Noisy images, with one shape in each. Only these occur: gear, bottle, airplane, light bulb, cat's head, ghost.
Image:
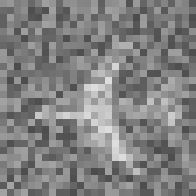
airplane
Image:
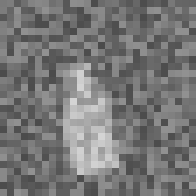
bottle
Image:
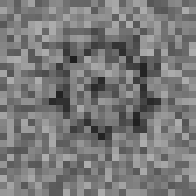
gear
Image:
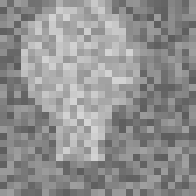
light bulb
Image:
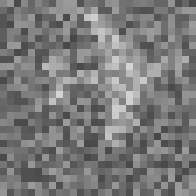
airplane
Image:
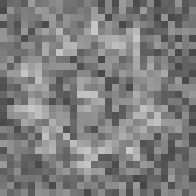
gear
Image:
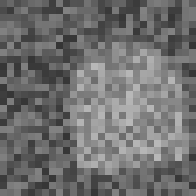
ghost
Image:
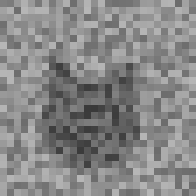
cat's head
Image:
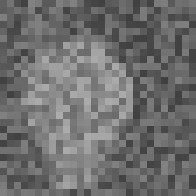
light bulb
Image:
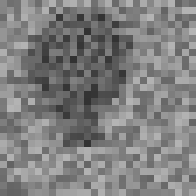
light bulb
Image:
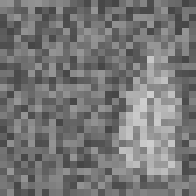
bottle
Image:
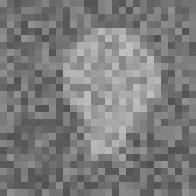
light bulb
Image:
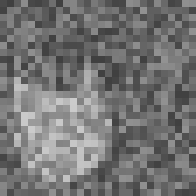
cat's head
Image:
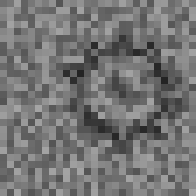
gear
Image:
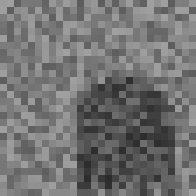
ghost
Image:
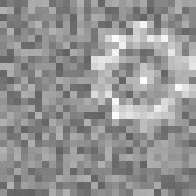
gear
